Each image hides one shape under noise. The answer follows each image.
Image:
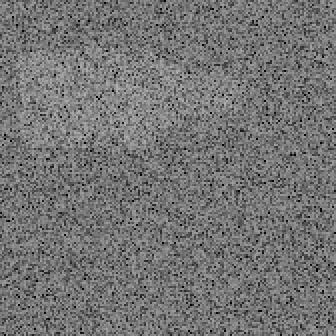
bottle
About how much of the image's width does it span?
two thirds
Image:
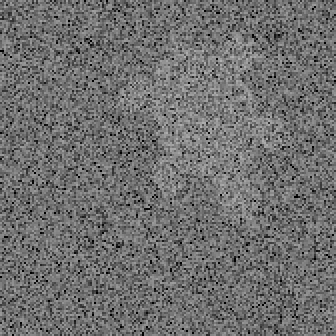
turtle
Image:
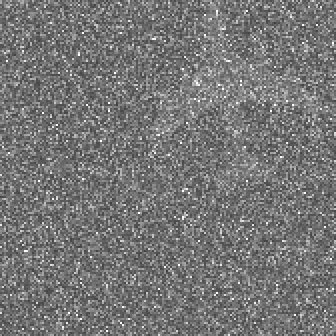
airplane
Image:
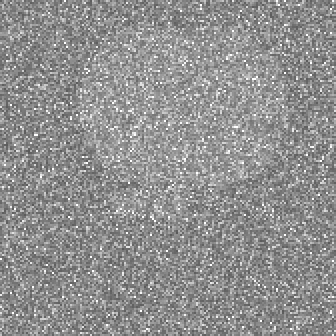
apple
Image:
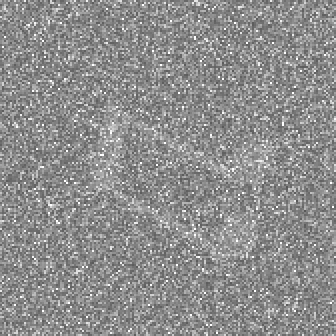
pair of musical notes
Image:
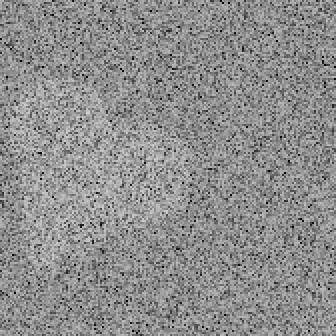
heart
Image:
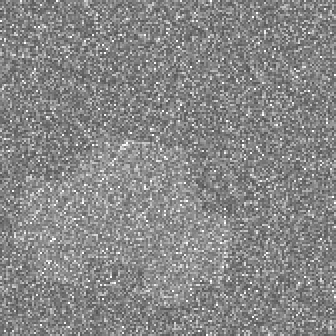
car
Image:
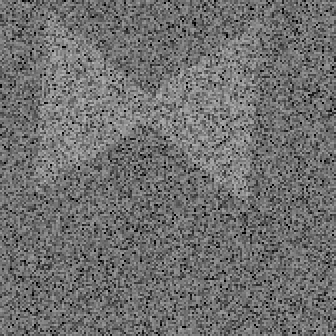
bow tie
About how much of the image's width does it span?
two thirds
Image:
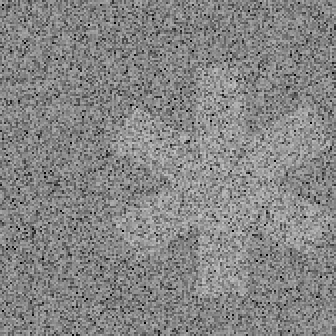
asterisk
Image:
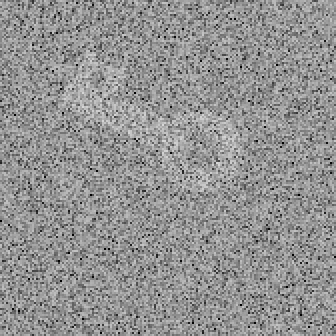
key
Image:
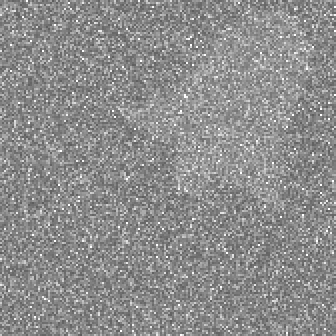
bell
